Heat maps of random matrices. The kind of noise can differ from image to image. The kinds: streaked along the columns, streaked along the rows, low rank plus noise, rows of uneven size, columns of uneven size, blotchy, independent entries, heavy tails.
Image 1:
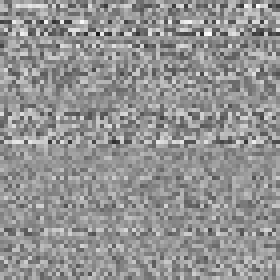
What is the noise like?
rows of uneven size
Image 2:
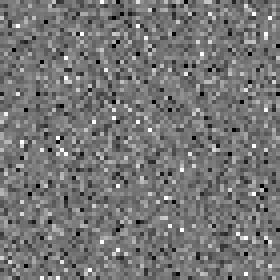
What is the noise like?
heavy tails
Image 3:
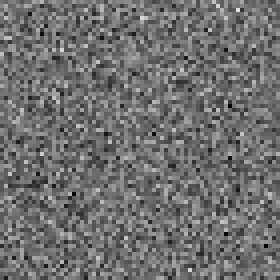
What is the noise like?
independent entries
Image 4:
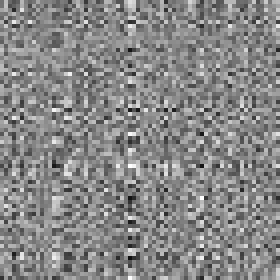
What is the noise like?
low rank plus noise
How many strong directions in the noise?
two
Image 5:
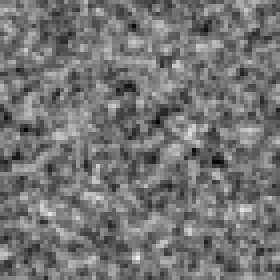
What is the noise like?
blotchy
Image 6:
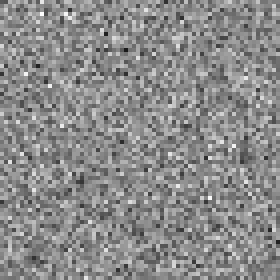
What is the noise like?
independent entries
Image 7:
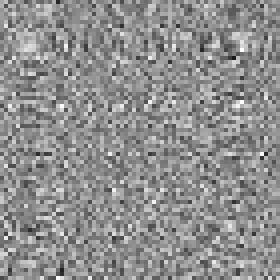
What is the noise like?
low rank plus noise
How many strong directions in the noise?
three or four
